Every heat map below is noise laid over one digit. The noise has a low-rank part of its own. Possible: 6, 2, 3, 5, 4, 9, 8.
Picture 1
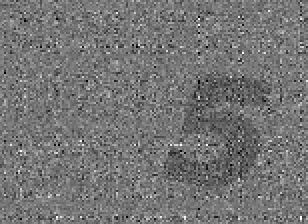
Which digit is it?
5
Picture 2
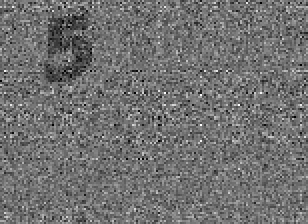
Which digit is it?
5
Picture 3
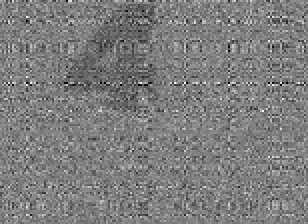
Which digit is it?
4
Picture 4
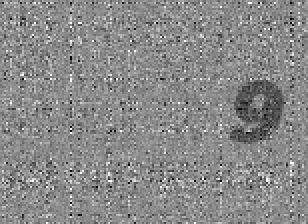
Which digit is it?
9
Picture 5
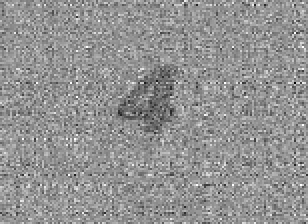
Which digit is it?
4
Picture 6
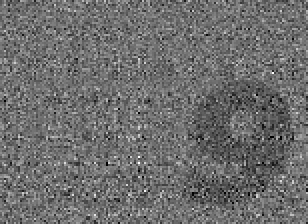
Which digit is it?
9
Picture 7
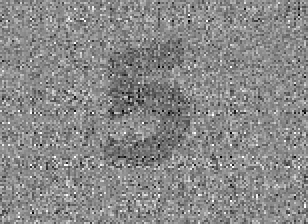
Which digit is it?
5
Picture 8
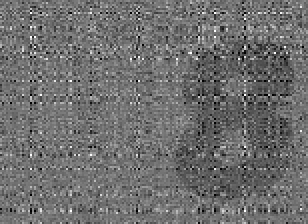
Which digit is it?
8
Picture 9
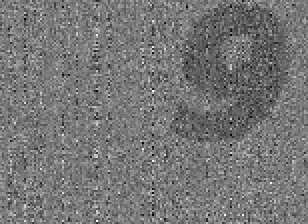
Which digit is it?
9
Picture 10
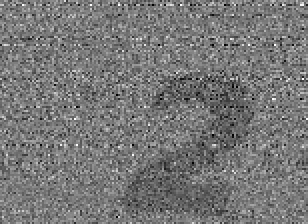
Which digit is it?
2
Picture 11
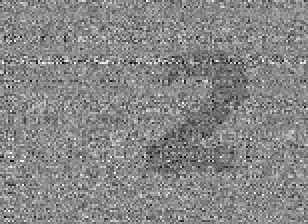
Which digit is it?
2
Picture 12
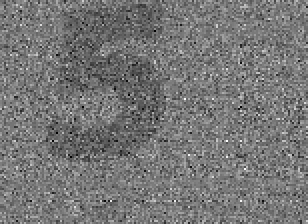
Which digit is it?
5
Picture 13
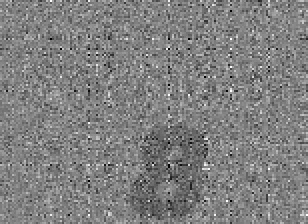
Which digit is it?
8
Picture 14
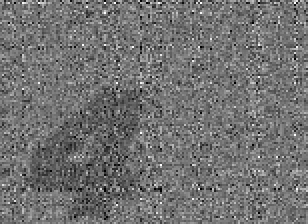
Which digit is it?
4
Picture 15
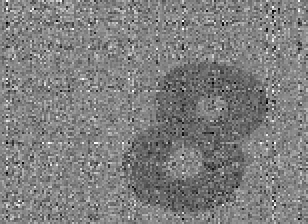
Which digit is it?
8
